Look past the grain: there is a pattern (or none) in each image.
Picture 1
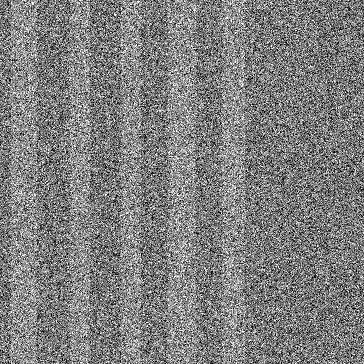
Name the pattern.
bands of columns
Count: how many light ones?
5
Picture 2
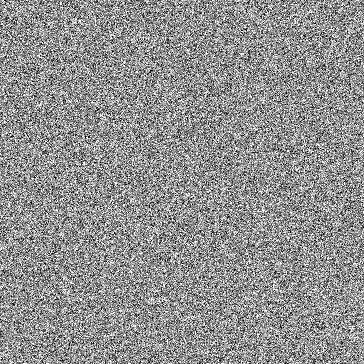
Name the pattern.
only noise
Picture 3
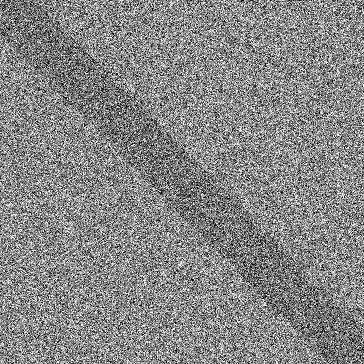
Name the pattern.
a diagonal band
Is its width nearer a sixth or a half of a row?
a sixth
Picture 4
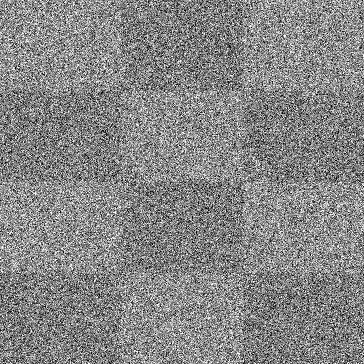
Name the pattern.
a checkerboard
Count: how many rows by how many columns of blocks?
4 by 3
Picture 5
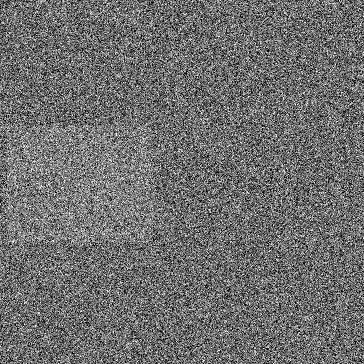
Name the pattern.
one block
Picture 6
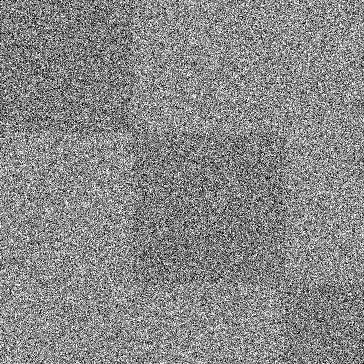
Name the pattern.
blocks along the diagonal
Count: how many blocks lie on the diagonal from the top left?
3
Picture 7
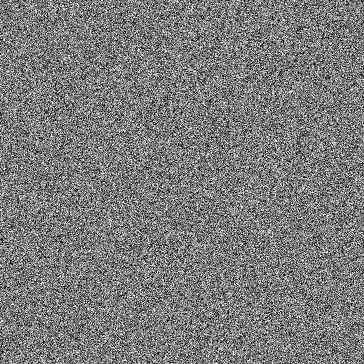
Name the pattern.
only noise
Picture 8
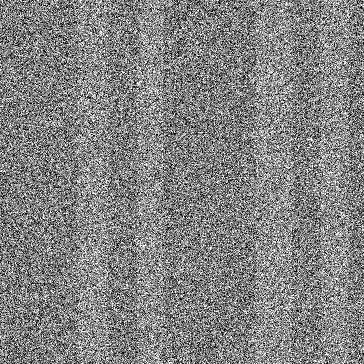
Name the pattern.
bands of columns
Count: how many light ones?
4
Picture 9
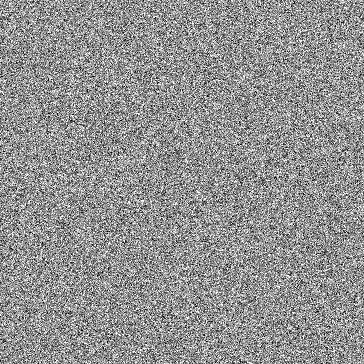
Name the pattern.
only noise
